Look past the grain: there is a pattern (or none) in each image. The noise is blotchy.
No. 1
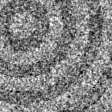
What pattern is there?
rings round one point
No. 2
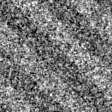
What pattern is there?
diagonal stripes
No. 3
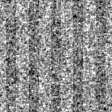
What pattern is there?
vertical stripes
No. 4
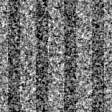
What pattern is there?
vertical stripes
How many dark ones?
4
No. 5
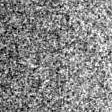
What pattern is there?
a smooth slope
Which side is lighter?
right
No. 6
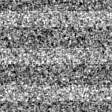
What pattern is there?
horizontal stripes
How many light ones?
3
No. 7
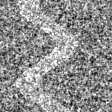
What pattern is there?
a wavy band
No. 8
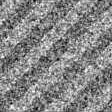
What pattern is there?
diagonal stripes
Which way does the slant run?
bottom left to top right
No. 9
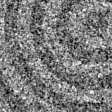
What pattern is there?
rings round one point
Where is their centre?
top right
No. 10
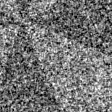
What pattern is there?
spokes from one point
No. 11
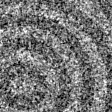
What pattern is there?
rings round one point
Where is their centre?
bottom left
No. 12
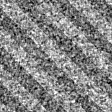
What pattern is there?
diagonal stripes
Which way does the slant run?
top left to bottom right
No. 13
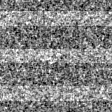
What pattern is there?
horizontal stripes
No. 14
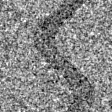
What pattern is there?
a wavy band
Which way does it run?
top to bottom
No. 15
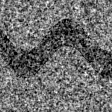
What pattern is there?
a wavy band
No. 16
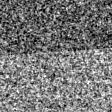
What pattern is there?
a sharp edge
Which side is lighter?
bottom
